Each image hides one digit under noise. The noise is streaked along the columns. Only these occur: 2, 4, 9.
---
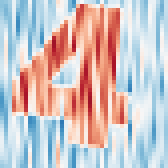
4
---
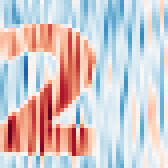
2
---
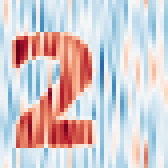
2
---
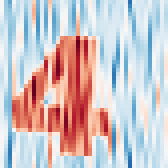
4
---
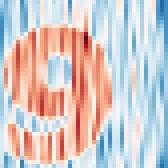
9
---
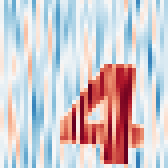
4
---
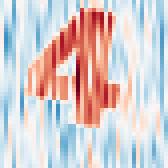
4
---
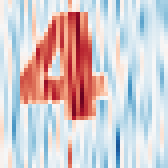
4
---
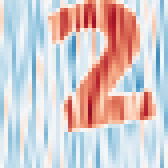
2
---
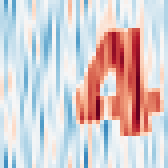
4
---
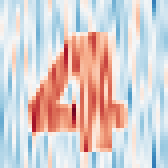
4
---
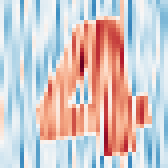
4
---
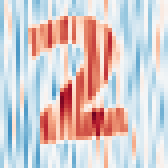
2
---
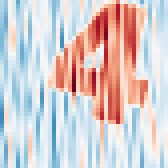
4
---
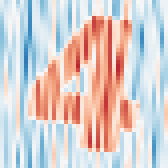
4
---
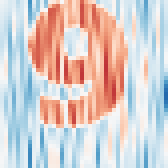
9
